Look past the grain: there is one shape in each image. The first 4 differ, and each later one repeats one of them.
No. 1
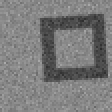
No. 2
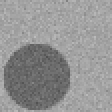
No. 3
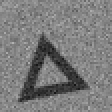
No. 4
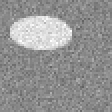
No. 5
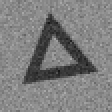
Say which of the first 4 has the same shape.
3
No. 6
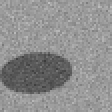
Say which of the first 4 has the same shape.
4
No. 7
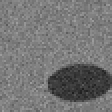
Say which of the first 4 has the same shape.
4
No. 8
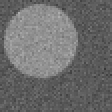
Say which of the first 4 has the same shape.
2
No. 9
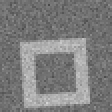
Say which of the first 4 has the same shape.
1
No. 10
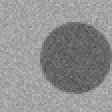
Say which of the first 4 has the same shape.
2
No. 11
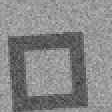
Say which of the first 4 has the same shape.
1
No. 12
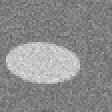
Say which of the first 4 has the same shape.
4
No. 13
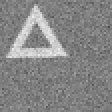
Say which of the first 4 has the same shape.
3
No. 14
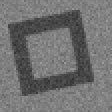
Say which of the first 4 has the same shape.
1
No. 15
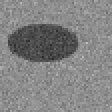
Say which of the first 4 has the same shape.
4
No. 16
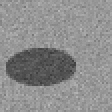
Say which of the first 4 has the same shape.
4
